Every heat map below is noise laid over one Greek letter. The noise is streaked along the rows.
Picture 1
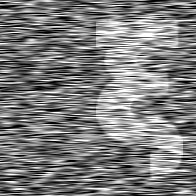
xi
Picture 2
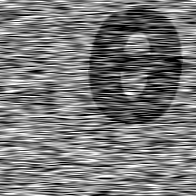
theta
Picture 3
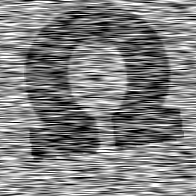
omega
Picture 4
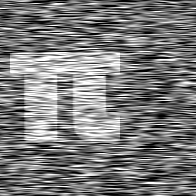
pi
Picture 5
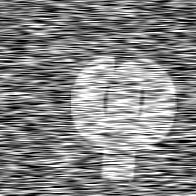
phi
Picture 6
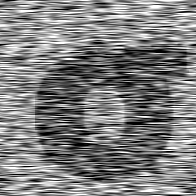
sigma
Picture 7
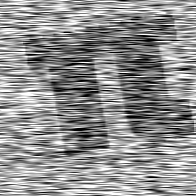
pi
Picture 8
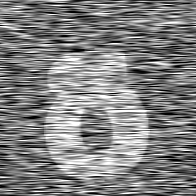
delta
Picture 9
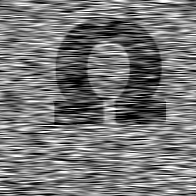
omega
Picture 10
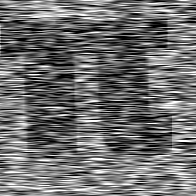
pi
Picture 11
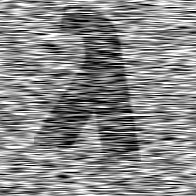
lambda
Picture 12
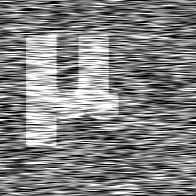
mu
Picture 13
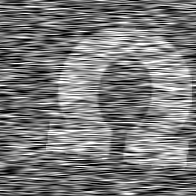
omega
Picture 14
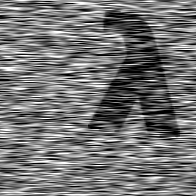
lambda
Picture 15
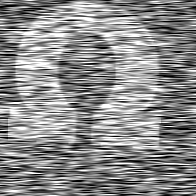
omega
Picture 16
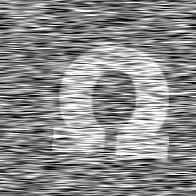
omega
